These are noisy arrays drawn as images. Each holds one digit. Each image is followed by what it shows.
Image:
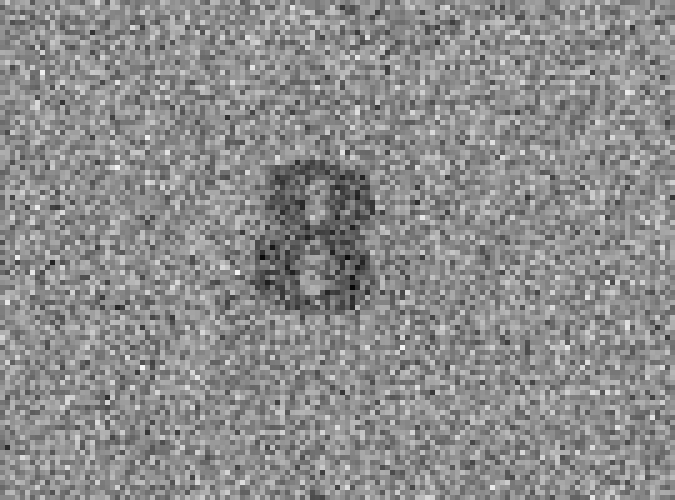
8
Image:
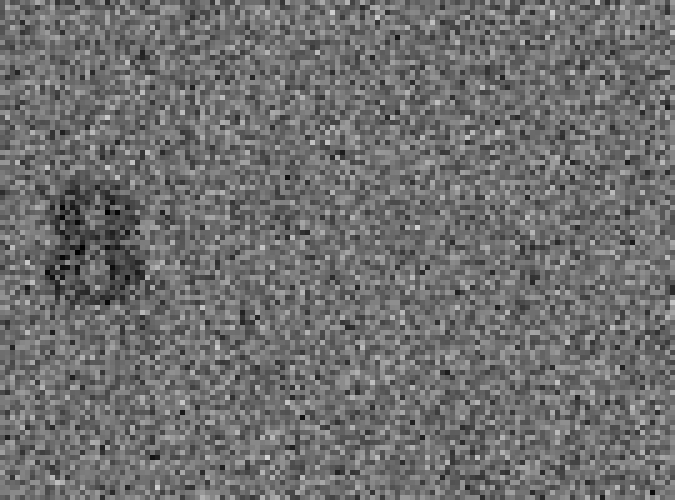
8
